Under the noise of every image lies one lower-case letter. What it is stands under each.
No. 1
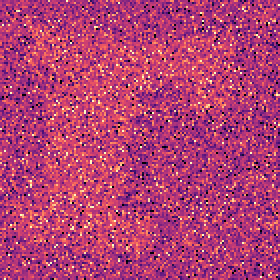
r
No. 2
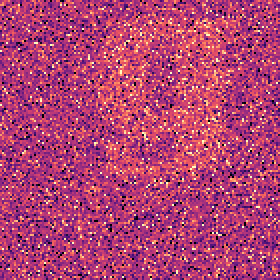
g
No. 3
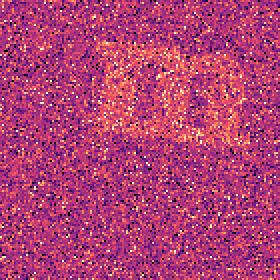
m
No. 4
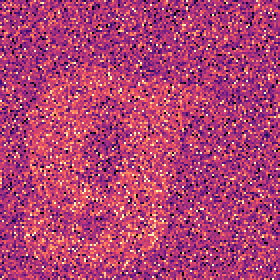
g
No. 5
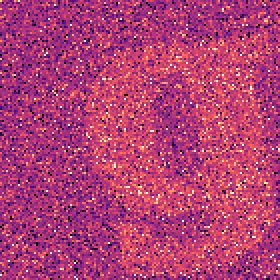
g
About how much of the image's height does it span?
nearly all
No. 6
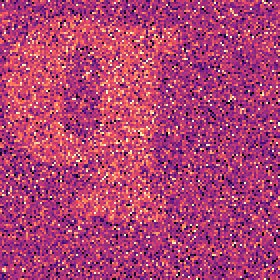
q
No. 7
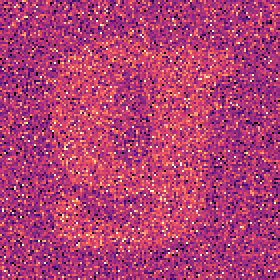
g
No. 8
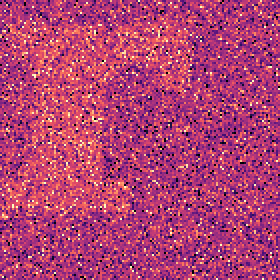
r
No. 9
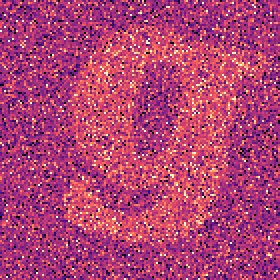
g
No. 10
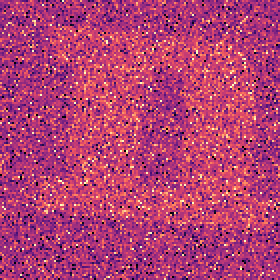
n
